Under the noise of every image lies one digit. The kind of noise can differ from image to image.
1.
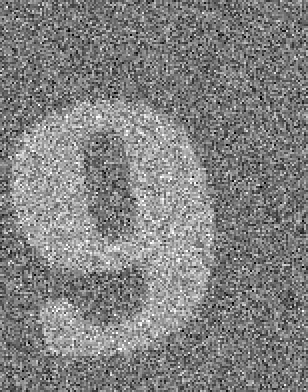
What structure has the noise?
independent entries
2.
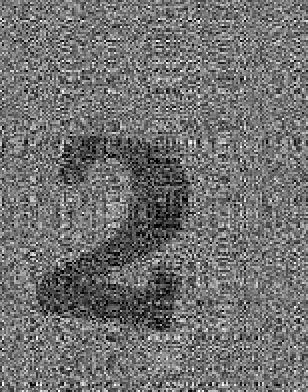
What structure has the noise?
low rank plus noise
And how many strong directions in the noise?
three or four
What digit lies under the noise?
2
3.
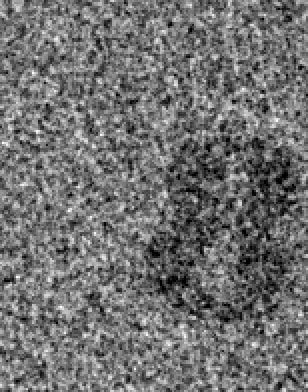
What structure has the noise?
blotchy
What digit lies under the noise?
8
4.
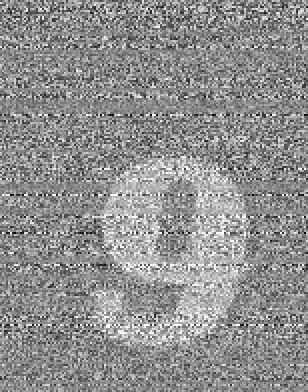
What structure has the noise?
rows of uneven size
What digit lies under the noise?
9
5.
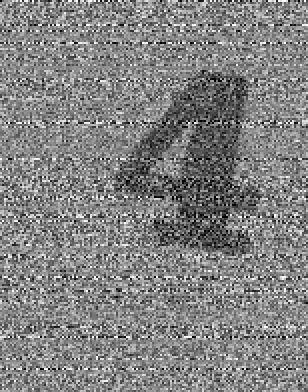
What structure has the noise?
rows of uneven size
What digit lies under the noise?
4
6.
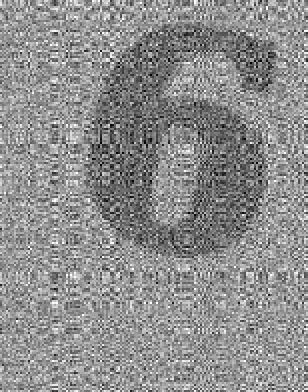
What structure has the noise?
low rank plus noise
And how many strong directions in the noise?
one
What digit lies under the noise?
6
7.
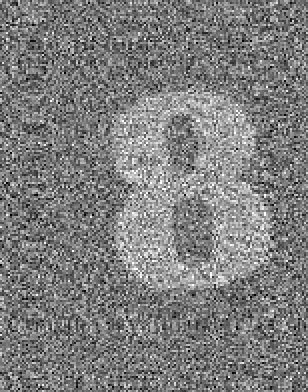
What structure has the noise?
low rank plus noise
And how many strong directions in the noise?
five to eight
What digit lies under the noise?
8
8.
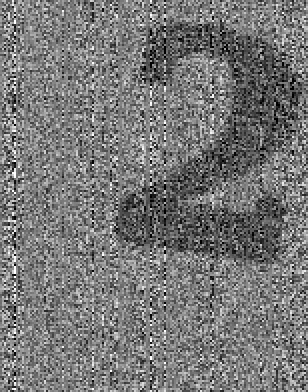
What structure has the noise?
columns of uneven size
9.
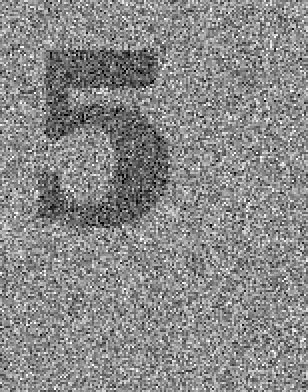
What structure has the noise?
independent entries
